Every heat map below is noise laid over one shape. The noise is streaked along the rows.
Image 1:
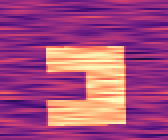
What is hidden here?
light square with a notch
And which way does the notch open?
left
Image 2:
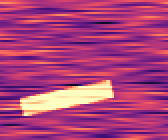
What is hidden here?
light bar
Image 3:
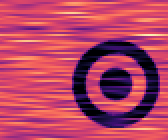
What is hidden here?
dark bullseye
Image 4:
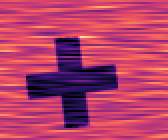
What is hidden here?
dark cross
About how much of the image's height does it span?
two thirds
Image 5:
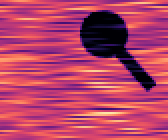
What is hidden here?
dark lollipop
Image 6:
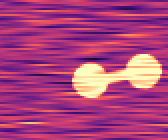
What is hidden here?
light dumbbell
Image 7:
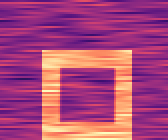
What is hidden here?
light square frame
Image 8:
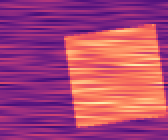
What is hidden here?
light square
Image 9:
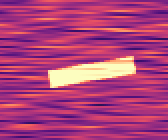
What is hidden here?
light bar
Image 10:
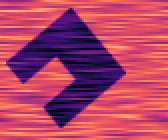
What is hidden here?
dark square with a notch
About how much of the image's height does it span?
nearly all
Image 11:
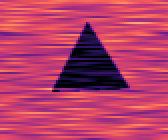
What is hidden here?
dark triangle
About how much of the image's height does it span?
half
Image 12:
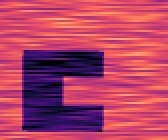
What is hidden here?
dark square with a notch
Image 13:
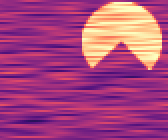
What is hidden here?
light disc with a wedge cut out
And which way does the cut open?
down
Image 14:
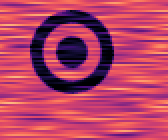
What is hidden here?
dark bullseye
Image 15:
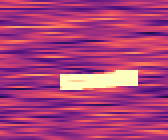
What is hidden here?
light bar
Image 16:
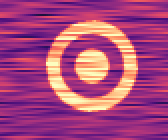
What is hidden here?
light bullseye
